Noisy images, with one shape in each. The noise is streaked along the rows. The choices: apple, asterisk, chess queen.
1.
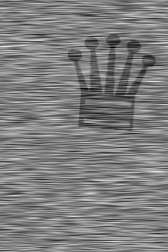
chess queen
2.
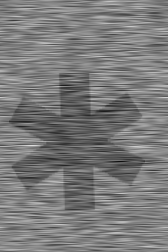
asterisk
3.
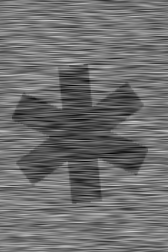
asterisk
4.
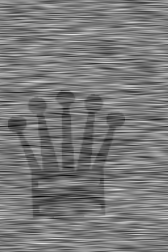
chess queen
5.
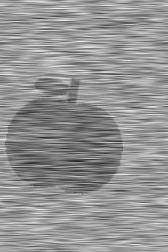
apple
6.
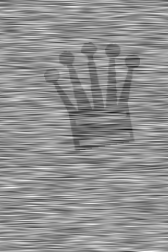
chess queen
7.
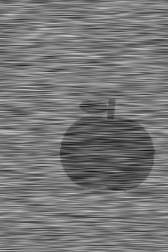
apple
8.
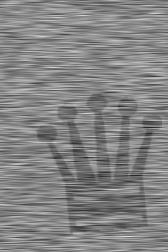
chess queen
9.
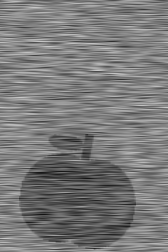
apple
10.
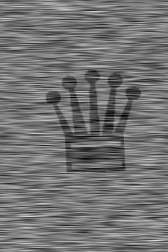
chess queen
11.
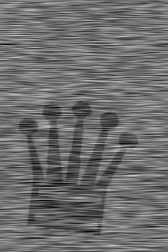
chess queen
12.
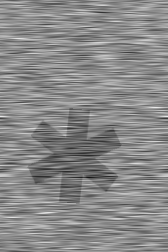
asterisk
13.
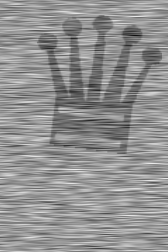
chess queen
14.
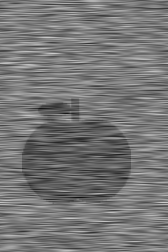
apple
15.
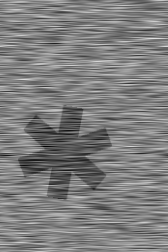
asterisk
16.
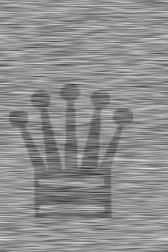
chess queen
